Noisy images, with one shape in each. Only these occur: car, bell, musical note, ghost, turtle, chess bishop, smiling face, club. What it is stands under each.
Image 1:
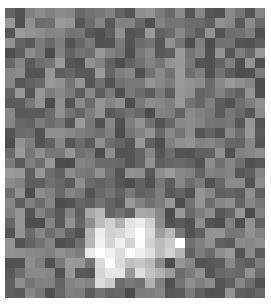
turtle
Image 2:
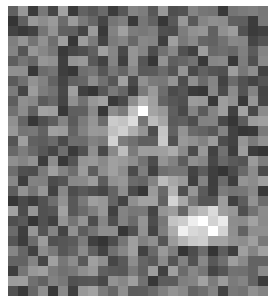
musical note
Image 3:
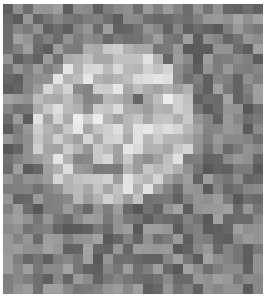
smiling face
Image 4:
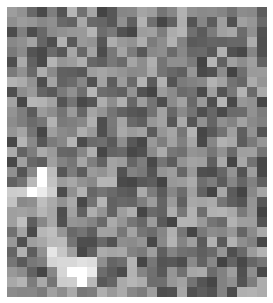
musical note
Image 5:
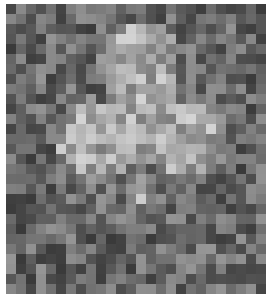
club
